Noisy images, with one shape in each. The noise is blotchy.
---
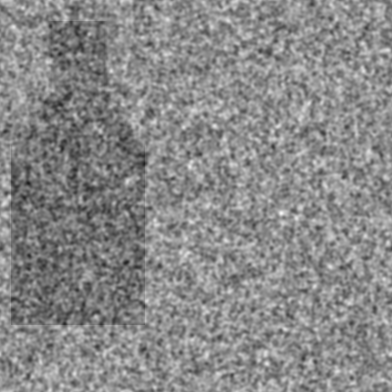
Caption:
dark bottle
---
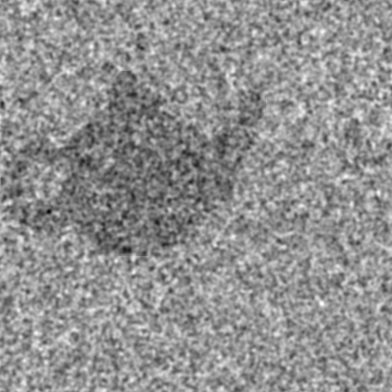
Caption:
dark teapot
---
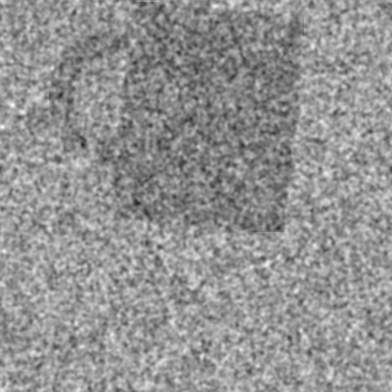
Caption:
dark cup
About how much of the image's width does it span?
two thirds
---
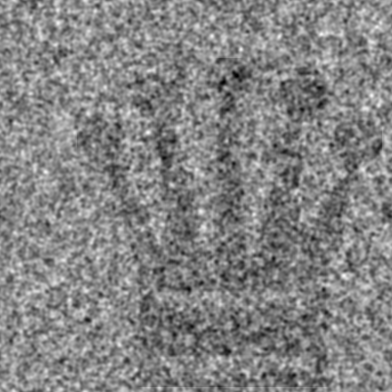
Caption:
dark chess queen
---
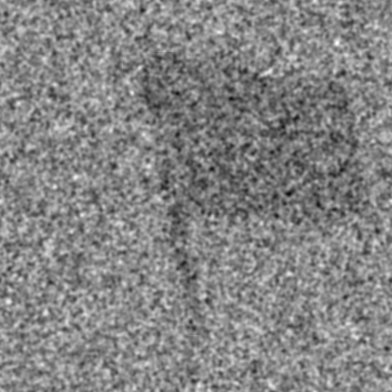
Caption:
dark flag
